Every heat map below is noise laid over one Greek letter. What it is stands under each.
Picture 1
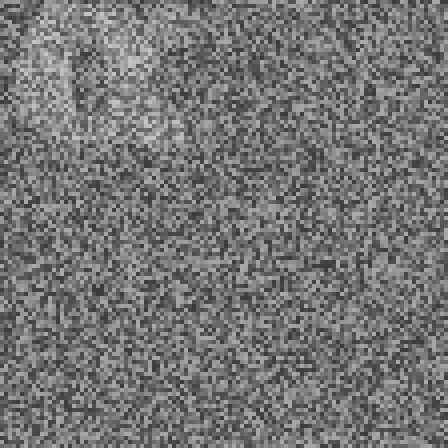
light alpha, top left
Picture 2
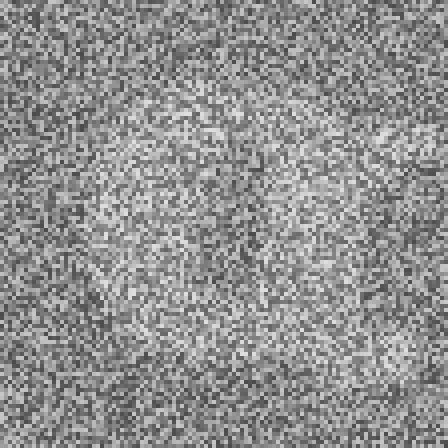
light alpha
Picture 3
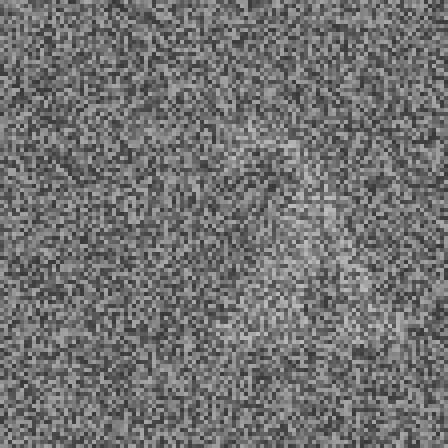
light lambda
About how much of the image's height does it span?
half
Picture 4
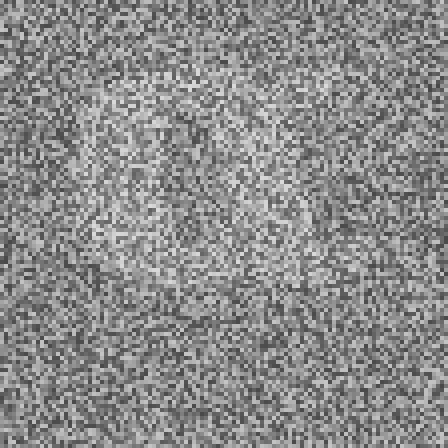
light alpha
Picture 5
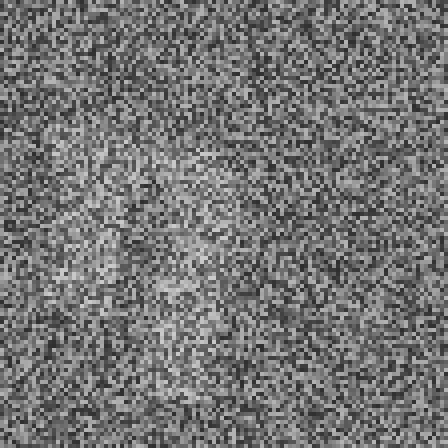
light eta
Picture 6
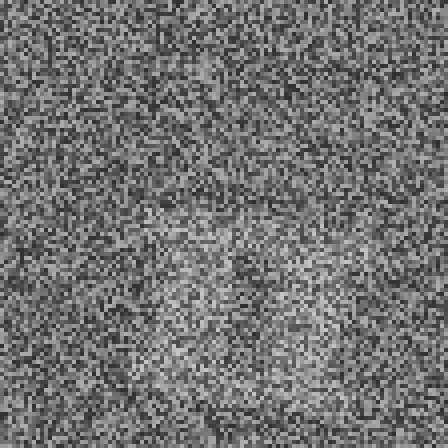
light pi
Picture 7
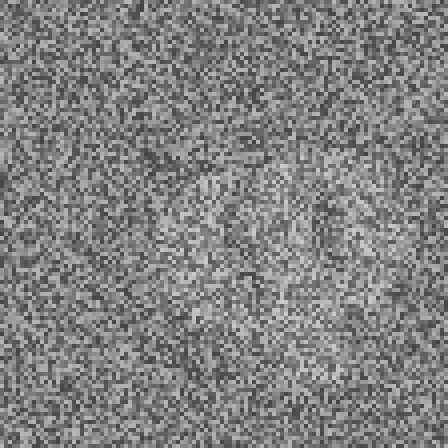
light phi
